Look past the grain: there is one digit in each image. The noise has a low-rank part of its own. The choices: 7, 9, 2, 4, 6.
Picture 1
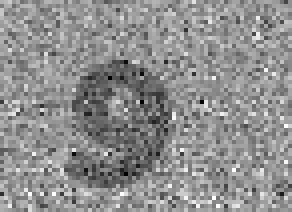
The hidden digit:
9
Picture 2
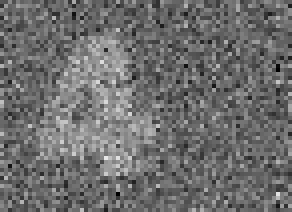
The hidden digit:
4
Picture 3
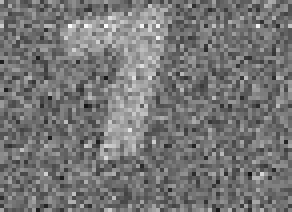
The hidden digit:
7
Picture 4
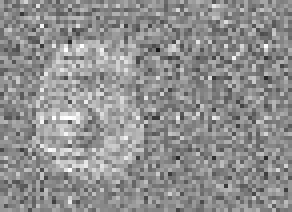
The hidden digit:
6
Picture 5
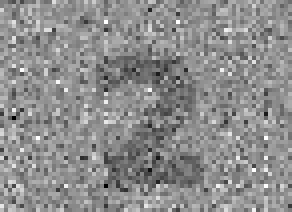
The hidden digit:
2
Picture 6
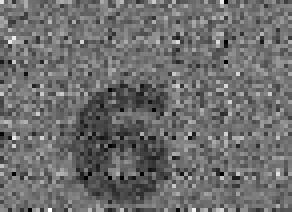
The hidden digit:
6
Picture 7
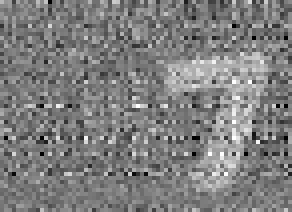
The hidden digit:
7
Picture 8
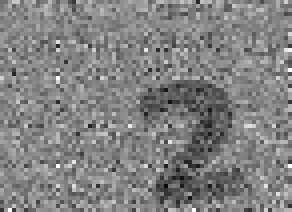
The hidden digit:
2
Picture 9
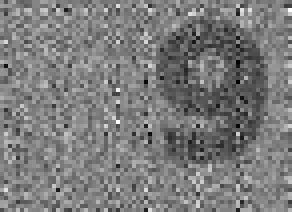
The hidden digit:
9
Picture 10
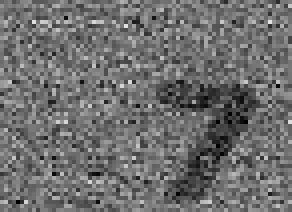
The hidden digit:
7
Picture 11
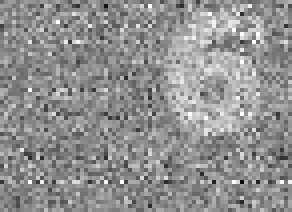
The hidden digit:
6
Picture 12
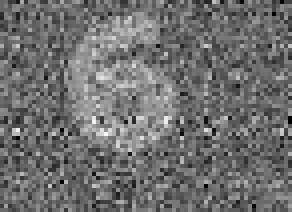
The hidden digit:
6
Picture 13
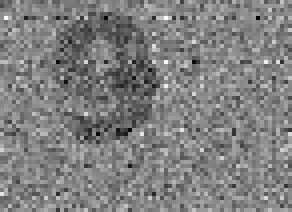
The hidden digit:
9
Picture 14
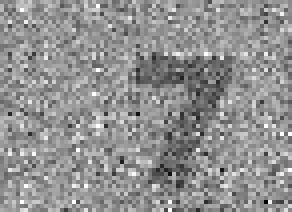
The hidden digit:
7
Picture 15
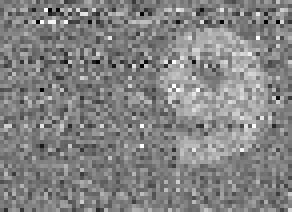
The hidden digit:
9
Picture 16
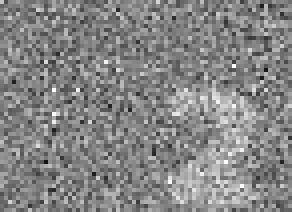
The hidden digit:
2
